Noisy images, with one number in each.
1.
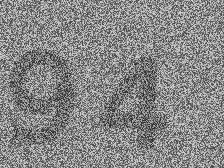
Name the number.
94
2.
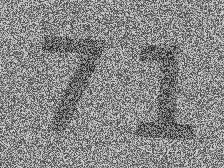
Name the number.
71
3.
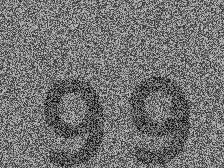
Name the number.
99
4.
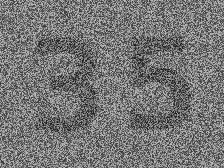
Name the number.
35
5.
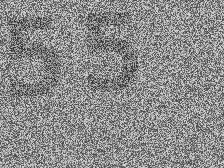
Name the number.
55
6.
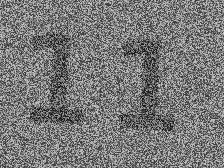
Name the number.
11
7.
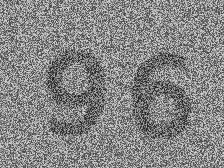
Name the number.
96
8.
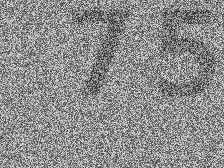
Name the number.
75
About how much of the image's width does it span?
two thirds
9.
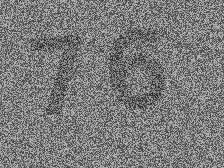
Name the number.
76
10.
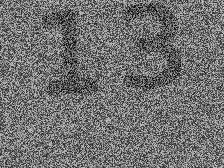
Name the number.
13
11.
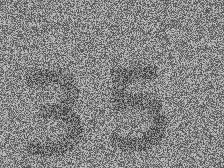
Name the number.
35
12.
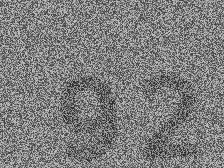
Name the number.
92
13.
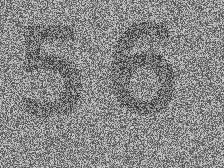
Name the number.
56
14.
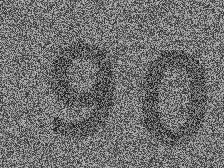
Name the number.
90
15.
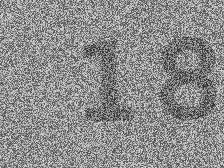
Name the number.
18
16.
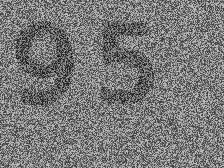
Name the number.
95
